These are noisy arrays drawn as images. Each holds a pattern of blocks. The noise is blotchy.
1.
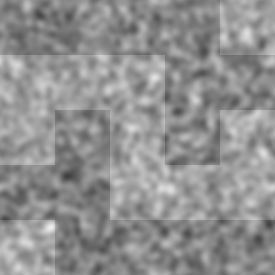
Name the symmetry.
the same after a half turn
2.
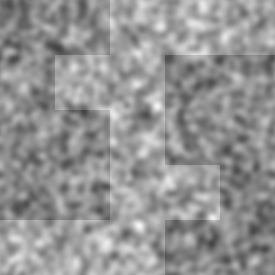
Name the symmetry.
the same after a half turn
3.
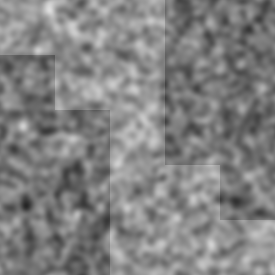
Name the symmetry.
the same after a half turn
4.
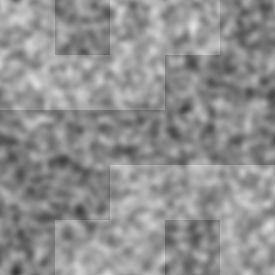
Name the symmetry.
the same after a half turn
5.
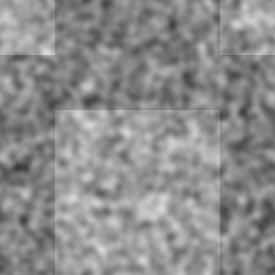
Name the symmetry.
left and right mirror each other
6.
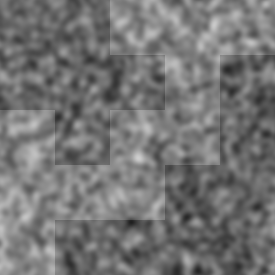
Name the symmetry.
mirrored about the diagonal from the top left
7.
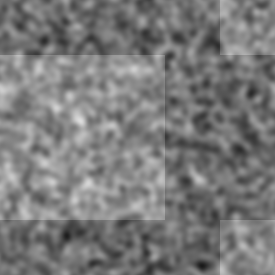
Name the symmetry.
top and bottom mirror each other
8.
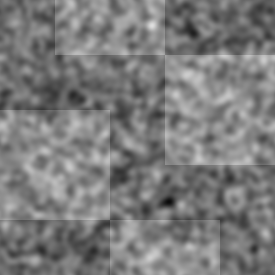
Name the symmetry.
the same after a half turn
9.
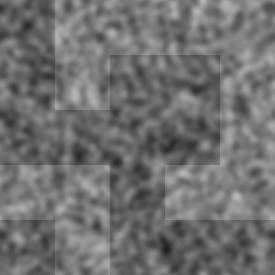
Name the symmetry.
mirrored about the diagonal from the bottom left
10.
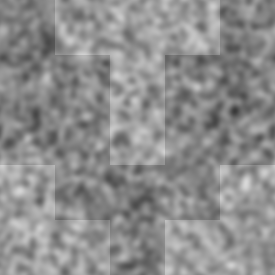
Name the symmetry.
left and right mirror each other
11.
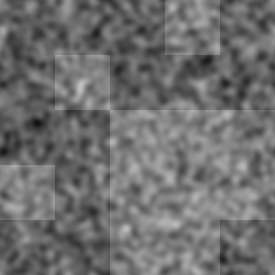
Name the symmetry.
mirrored about the diagonal from the top left
